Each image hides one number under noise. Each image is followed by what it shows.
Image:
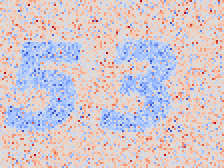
53
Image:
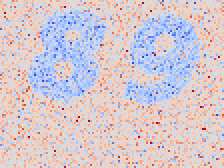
89
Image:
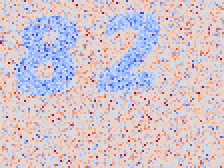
82
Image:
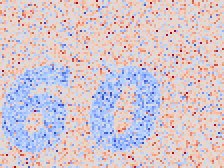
60
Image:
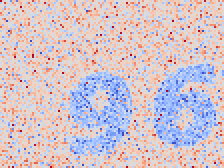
96
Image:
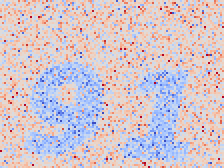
91
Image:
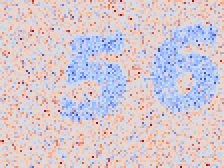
56
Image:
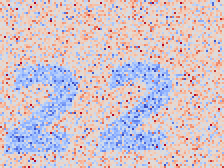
22
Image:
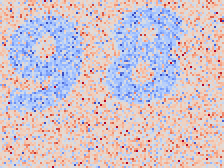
98
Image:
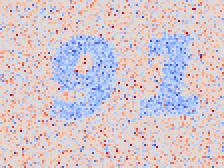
91
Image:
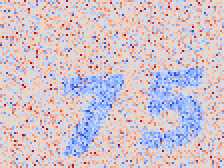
75
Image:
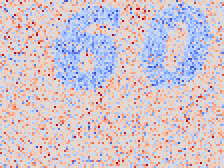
60
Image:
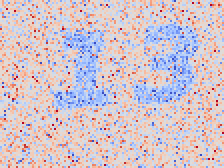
13
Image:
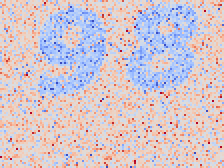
98
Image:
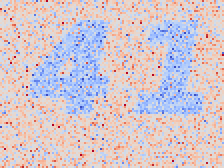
41
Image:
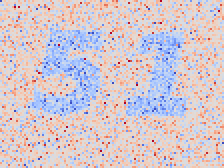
51
